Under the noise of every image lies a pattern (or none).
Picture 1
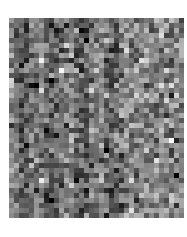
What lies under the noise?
bands of columns
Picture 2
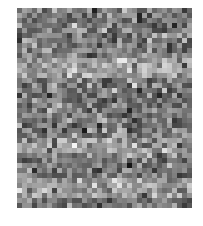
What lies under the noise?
bands of rows
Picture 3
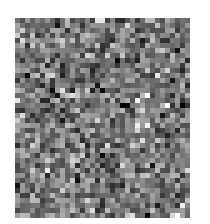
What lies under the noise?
only noise
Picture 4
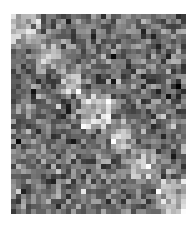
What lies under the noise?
blocks along the diagonal
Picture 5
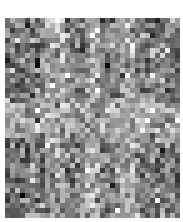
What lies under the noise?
bands of rows crossing bands of columns
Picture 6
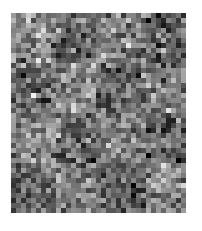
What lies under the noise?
a checkerboard
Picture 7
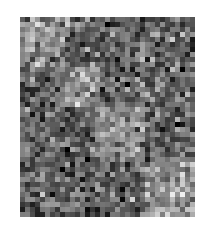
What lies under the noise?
blocks along the diagonal
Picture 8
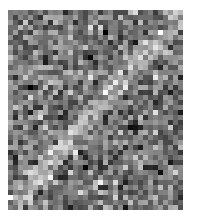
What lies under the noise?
a diagonal band
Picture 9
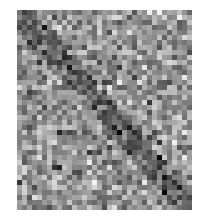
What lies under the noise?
a diagonal band
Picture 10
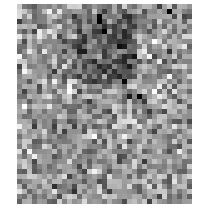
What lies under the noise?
one block
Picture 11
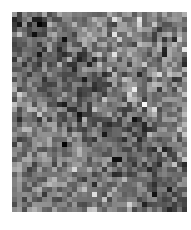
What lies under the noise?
a diagonal band
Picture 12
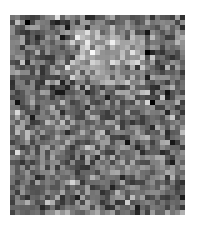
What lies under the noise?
one block
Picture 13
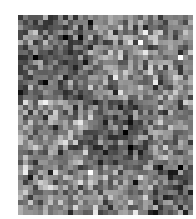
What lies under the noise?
blocks along the diagonal
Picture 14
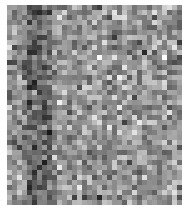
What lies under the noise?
one band of columns
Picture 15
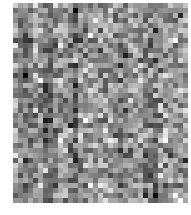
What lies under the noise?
bands of columns
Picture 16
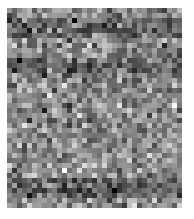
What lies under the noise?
bands of rows
